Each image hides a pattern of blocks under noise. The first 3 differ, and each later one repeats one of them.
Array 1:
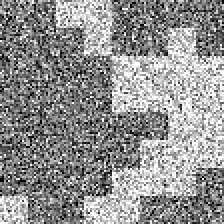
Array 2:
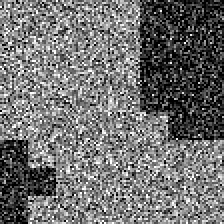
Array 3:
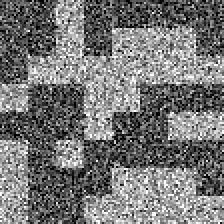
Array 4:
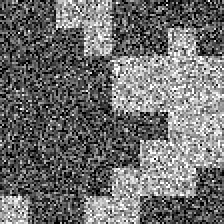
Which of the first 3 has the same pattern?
1
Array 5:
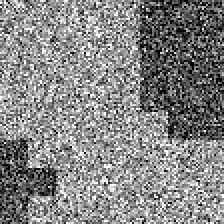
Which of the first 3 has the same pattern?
2
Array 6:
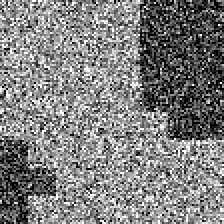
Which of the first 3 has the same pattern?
2
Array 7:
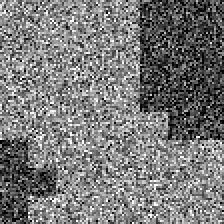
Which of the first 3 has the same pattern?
2
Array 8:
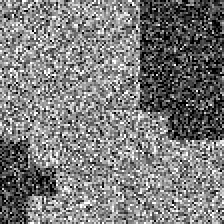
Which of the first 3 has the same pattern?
2
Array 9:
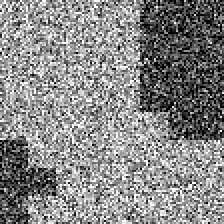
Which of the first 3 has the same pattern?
2
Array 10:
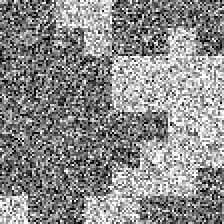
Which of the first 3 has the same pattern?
1
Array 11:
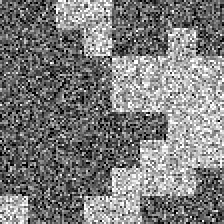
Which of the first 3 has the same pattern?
1
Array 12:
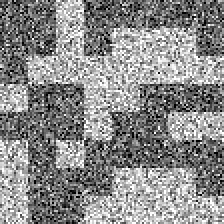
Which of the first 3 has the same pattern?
3
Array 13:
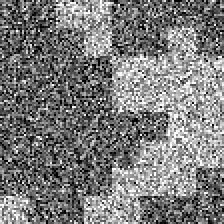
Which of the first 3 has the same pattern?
1
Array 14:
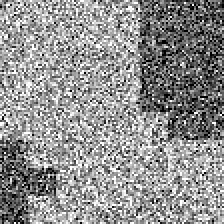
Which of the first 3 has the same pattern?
2
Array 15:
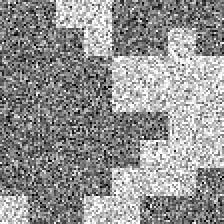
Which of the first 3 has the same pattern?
1
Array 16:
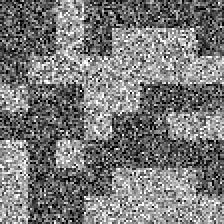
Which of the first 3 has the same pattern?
3
